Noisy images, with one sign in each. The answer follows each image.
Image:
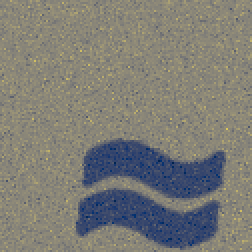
approximately sign
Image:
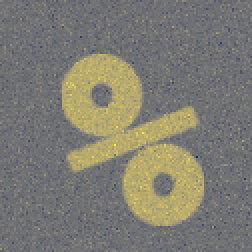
percent sign
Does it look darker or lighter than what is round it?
lighter
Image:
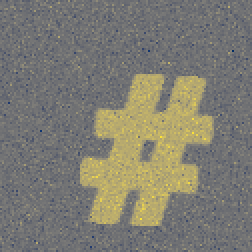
hash sign
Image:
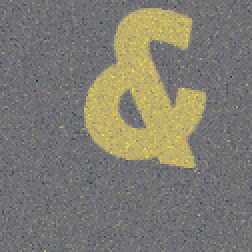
ampersand
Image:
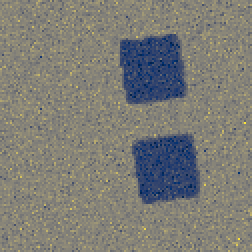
colon
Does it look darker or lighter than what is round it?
darker
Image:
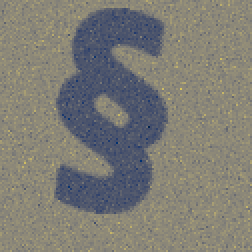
section sign
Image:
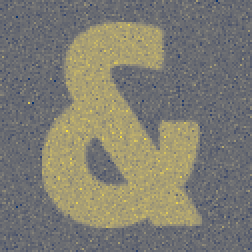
ampersand
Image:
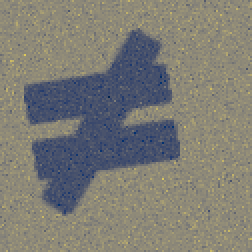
not-equal sign
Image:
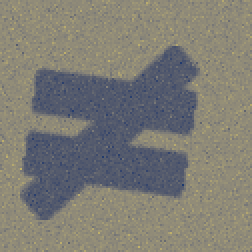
not-equal sign
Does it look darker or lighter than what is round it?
darker
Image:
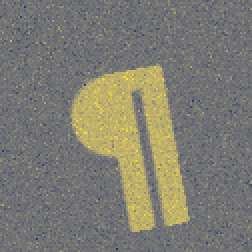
pilcrow
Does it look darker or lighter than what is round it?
lighter
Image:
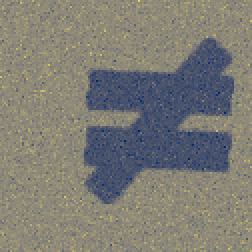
not-equal sign
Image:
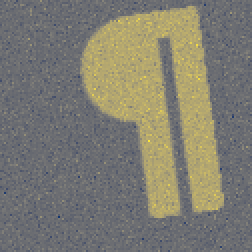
pilcrow
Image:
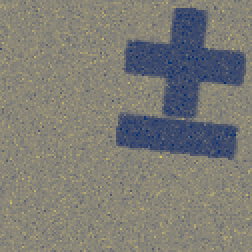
plus-minus sign
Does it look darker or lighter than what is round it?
darker
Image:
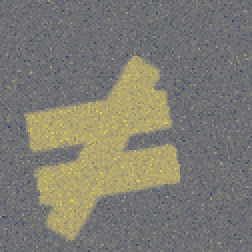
not-equal sign
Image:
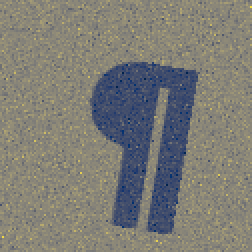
pilcrow
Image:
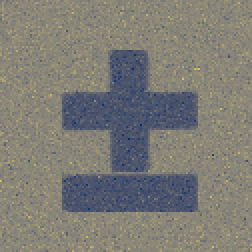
plus-minus sign
